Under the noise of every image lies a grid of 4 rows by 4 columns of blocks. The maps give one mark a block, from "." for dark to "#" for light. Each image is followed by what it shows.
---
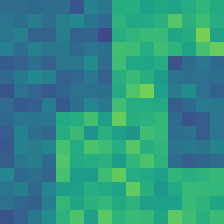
..##
..#.
.##.
.###
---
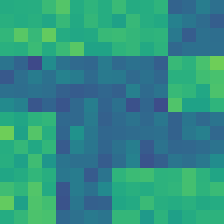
###.
...#
#...
#.##
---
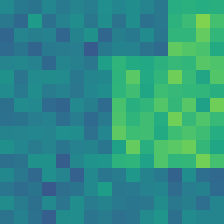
...#
..##
..##
....
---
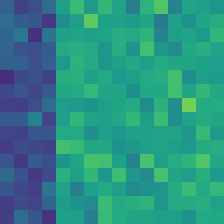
.###
.###
.###
.###
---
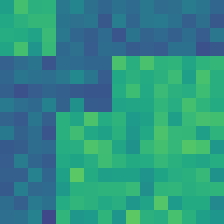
#...
..##
.###
.###
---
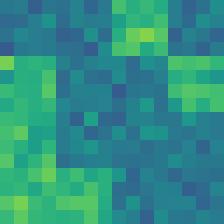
..#.
#..#
#...
##..
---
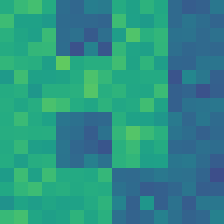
#.#.
###.
#.#.
##..
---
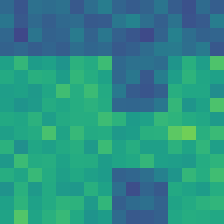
....
##.#
####
##.#
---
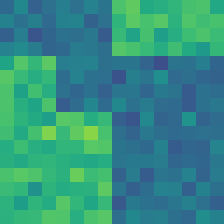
..##
#...
##..
##..
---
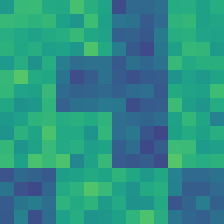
##.#
#..#
##.#
.##.
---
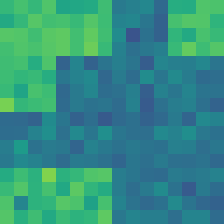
##.#
#...
....
##..
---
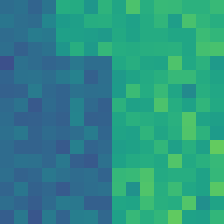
.###
..##
..##
..##
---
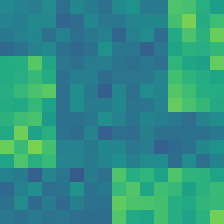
...#
#..#
#...
..##
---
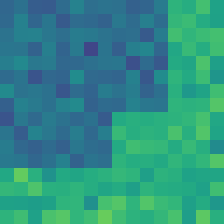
...#
...#
..##
####
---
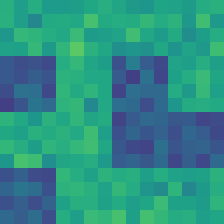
####
.#.#
##..
.###
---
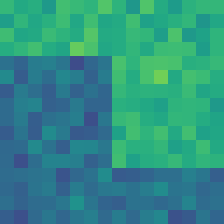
####
..##
..##
....
